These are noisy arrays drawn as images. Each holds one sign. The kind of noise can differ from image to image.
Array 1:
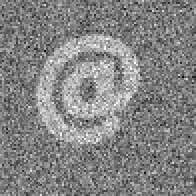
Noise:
independent entries
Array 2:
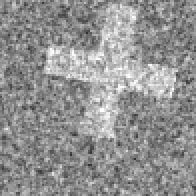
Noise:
blotchy
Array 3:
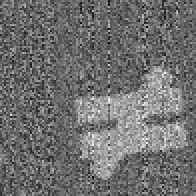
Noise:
columns of uneven size
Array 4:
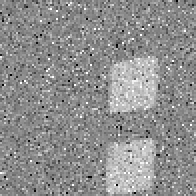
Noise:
heavy tails
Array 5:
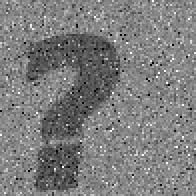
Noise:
heavy tails
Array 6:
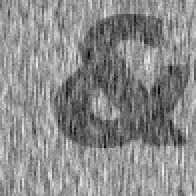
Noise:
streaked along the columns
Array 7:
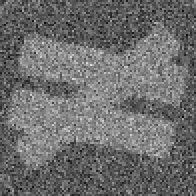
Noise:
independent entries
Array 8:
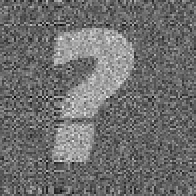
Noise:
low rank plus noise
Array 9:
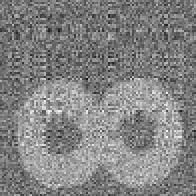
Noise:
low rank plus noise
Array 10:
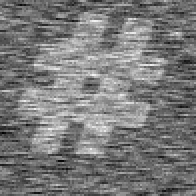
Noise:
streaked along the rows
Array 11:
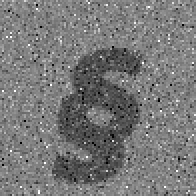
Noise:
heavy tails
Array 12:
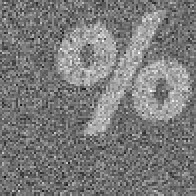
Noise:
low rank plus noise
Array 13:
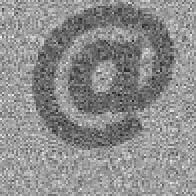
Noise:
low rank plus noise
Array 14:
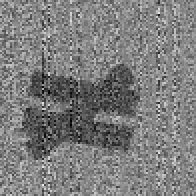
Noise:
columns of uneven size
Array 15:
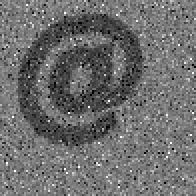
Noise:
heavy tails
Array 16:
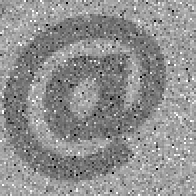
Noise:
heavy tails
